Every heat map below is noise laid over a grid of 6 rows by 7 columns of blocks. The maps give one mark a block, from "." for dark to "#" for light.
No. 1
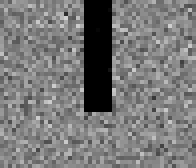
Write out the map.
# # # . # # #
# # # . # # #
# # # . # # #
# # # . # # #
# # # # # # #
# # # # # # #
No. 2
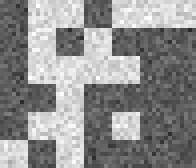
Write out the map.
. # # . # # #
. # . # . . .
. # # # # . .
. . # . . . .
. # # . # . .
# . # . . . .
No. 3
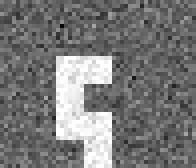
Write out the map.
. . . . . . .
. . . . . . .
. . # # . . .
. . # . . . .
. . # # . . .
. . . # . . .
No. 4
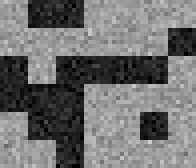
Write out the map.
# . . # # # #
# # # # # # .
. # . . . . #
. . . # # # #
# . . # # . #
# # . # # # #
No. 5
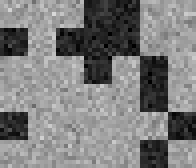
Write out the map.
# # # . . # #
. # . . . # #
# # # . # . #
# # # # # . #
. # # # # # .
# # # # # . #
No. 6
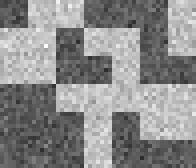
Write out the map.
. # # . . . #
# # . # # . #
# # . . # . .
. . # # # # #
. . . # . # #
. . . # . . .
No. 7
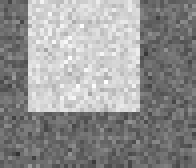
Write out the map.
. # # # # . .
. # # # # . .
. # # # # . .
. # # # # . .
. . . . . . .
. . . . . . .
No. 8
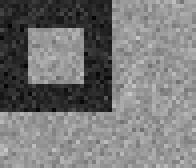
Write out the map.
. . . . # # #
. # # . # # #
. # # . # # #
. . . . # # #
# # # # # # #
# # # # # # #
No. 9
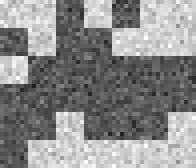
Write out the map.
# # . # . # #
. # . . # # #
# . . . . . .
. . . . . . .
. . # . . . #
. # # # # # #
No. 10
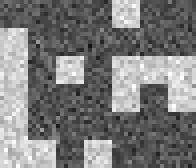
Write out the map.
. . . . # . .
# . . . . . .
# . # . # # #
# . . . # . #
# . . . . . .
# # . # . . .
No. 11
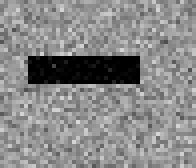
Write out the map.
# # # # # # #
# # # # # # #
# . . . . # #
# # # # # # #
# # # # # # #
# # # # # # #
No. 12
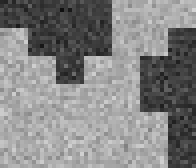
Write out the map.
. . . . # # #
# . . . # # .
# # . # # . .
# # # # # . .
# # # # # # .
# # # # # # .
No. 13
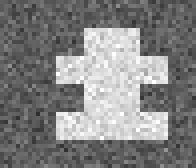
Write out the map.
. . . . . . .
. . . # # . .
. . # # # # .
. . . # # . .
. . # # # # .
. . . . . . .
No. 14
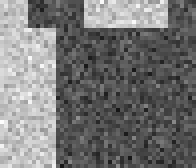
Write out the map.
# . . # # # .
# # . . . . .
# # . . . . .
# # . . . . .
# # . . . . .
# # . . . . .
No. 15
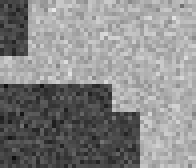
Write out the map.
. # # # # # #
. # # # # # #
# # # # # # #
. . . . # # #
. . . . . # #
. . . . . # #
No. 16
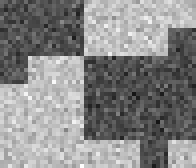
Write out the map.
. . . # # # #
. . . # # # .
. # # . . . .
# # # . . . .
# # # . . . .
# # # # # . #
